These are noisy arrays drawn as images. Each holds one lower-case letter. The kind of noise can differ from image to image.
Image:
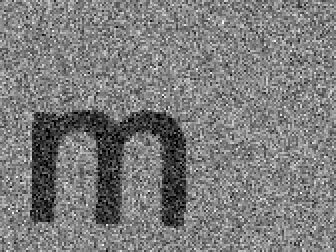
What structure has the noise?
independent entries
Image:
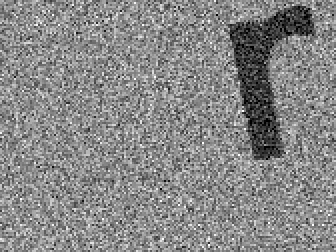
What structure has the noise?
low rank plus noise
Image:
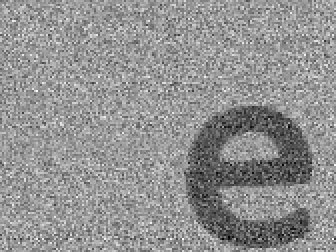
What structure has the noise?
rows of uneven size
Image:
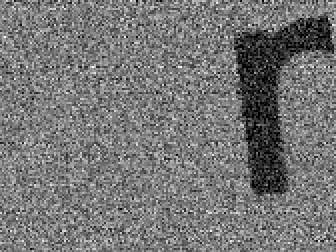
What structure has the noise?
rows of uneven size
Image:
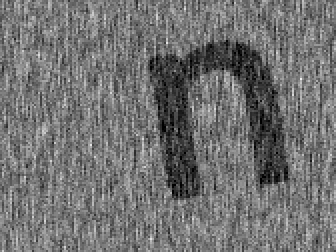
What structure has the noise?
streaked along the columns
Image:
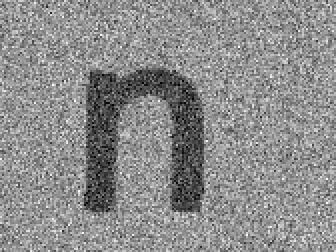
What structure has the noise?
independent entries
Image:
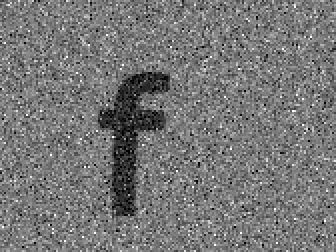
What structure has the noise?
heavy tails
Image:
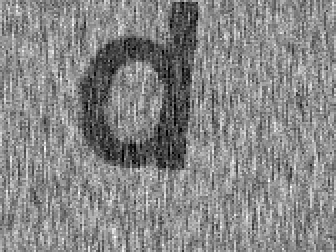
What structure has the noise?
streaked along the columns
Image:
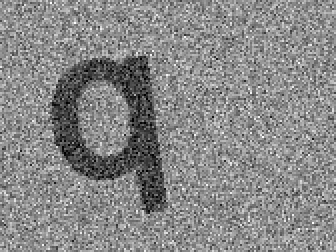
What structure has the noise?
independent entries
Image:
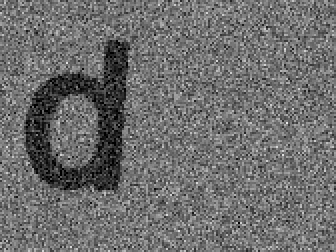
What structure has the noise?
low rank plus noise
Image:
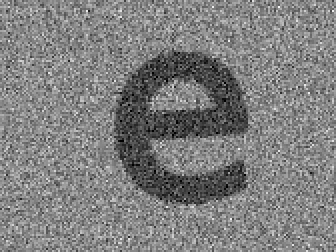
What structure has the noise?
low rank plus noise
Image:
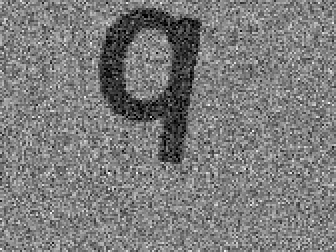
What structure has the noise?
low rank plus noise
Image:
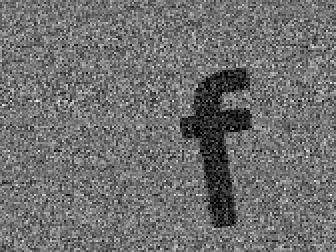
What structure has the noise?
rows of uneven size
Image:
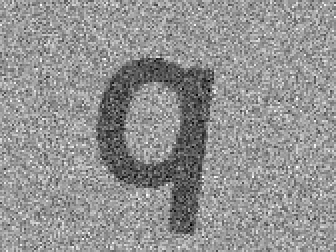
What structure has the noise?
low rank plus noise
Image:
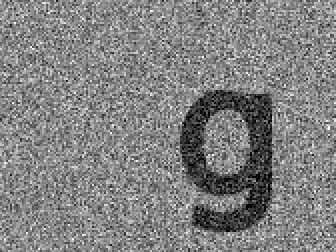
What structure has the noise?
low rank plus noise
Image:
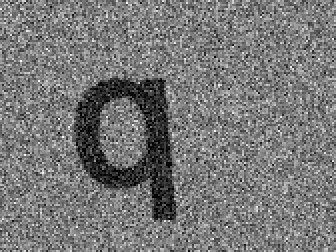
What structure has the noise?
independent entries
